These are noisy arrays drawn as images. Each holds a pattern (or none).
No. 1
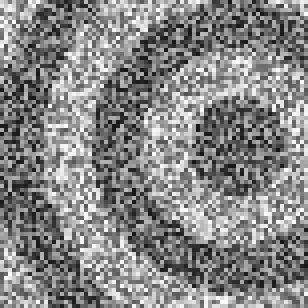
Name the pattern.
rings round one point
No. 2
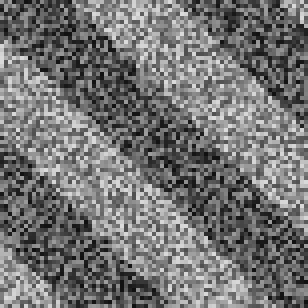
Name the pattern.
diagonal stripes
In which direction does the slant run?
top left to bottom right
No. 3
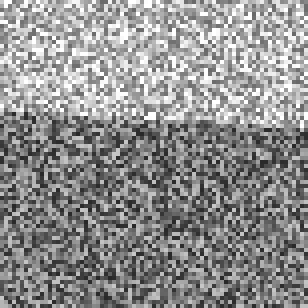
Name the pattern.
a sharp edge
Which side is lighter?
top
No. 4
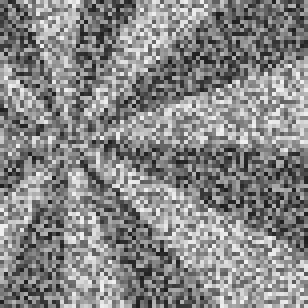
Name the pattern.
spokes from one point
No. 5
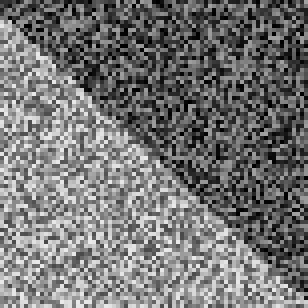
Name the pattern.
a sharp edge
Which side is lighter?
bottom left
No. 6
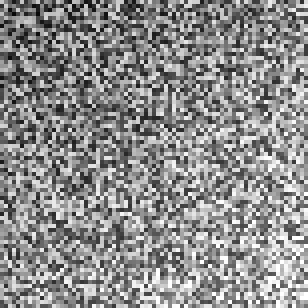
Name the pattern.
a smooth slope
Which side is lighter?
bottom right
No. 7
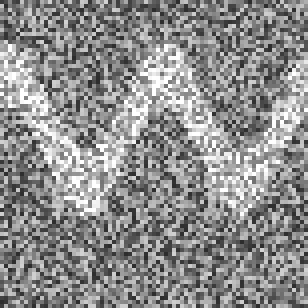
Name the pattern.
a wavy band
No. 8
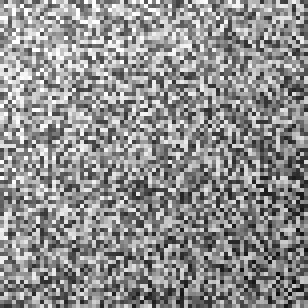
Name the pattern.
a smooth slope
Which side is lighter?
top left
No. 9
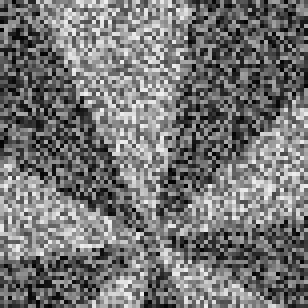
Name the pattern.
spokes from one point
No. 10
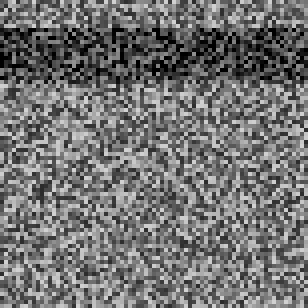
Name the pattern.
one horizontal stripe
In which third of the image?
top
